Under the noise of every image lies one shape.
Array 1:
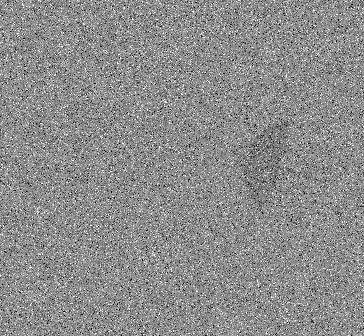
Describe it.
dark umbrella, middle right
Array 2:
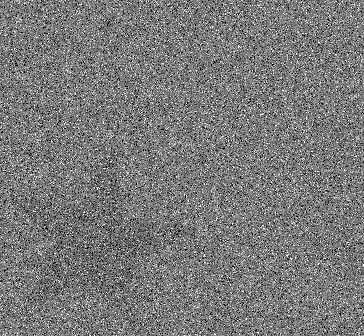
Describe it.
dark star
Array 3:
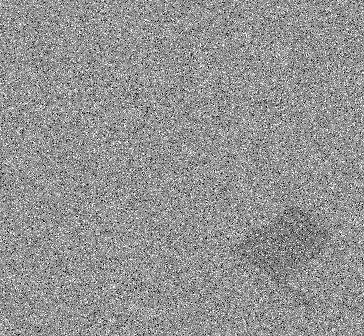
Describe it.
dark flag, bottom right
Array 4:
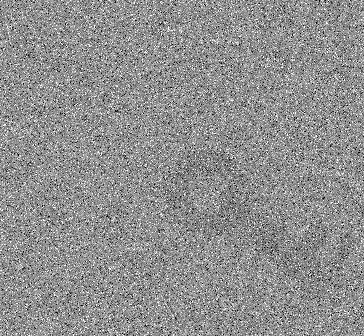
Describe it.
dark key
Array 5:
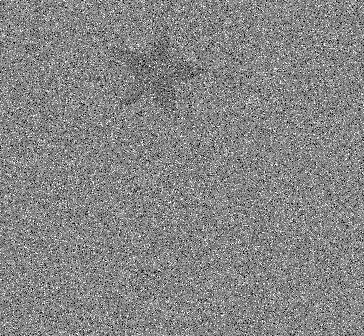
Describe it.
dark star, top middle
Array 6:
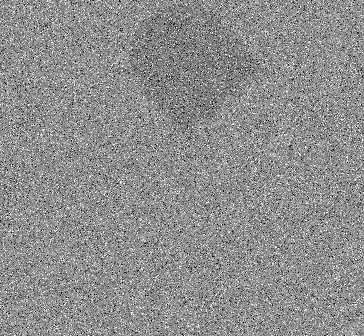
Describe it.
dark ghost, top middle
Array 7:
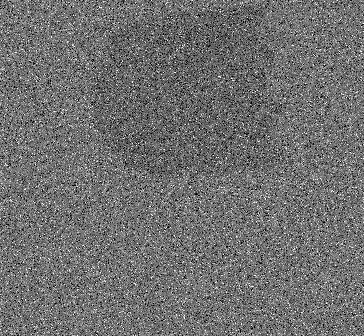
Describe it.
dark ghost
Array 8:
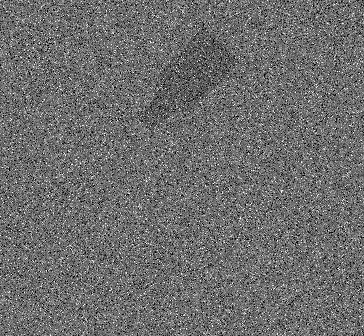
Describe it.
dark bottle, top middle
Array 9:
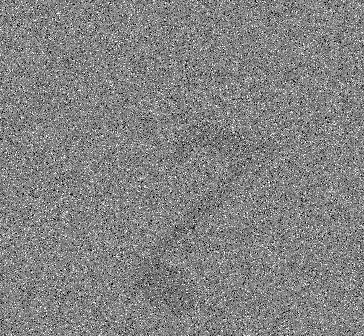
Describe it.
dark musical note
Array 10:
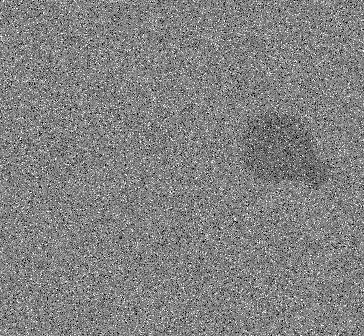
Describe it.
dark light bulb, middle right
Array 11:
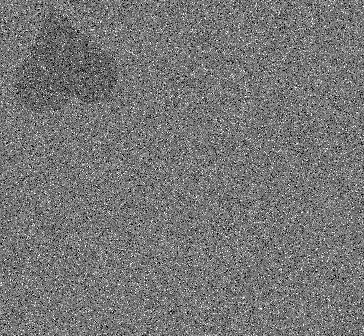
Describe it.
dark heart, top left
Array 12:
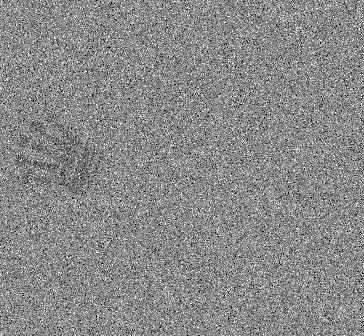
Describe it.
dark chess queen, middle left
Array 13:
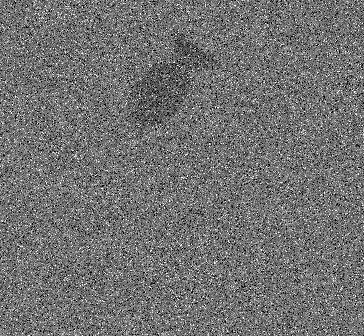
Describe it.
dark fish, top middle
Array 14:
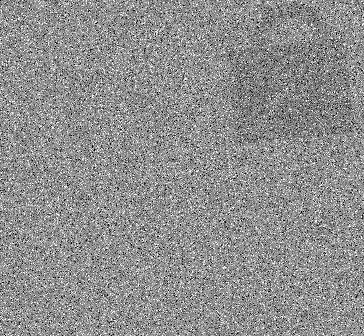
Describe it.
dark cup, top right
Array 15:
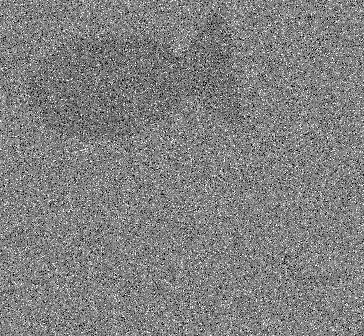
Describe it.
dark fish
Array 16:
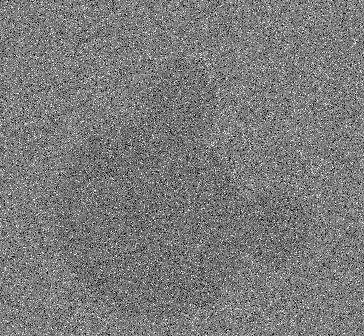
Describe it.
dark bear's head
